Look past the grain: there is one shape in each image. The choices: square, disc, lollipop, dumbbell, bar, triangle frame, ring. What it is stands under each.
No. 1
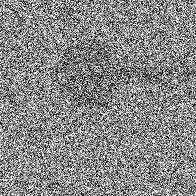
lollipop
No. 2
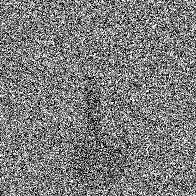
lollipop
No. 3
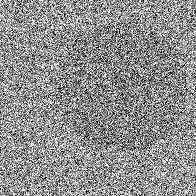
disc
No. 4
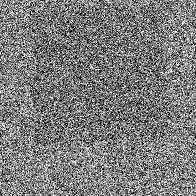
square
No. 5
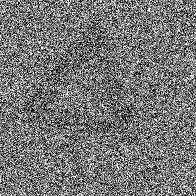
triangle frame
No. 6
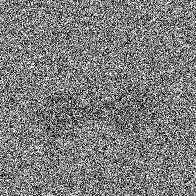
dumbbell
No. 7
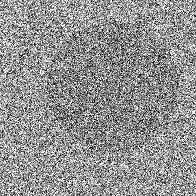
disc
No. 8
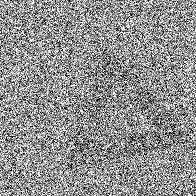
triangle frame
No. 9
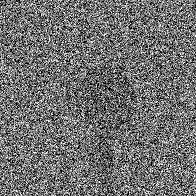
lollipop
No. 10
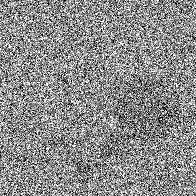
lollipop
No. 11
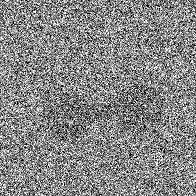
dumbbell
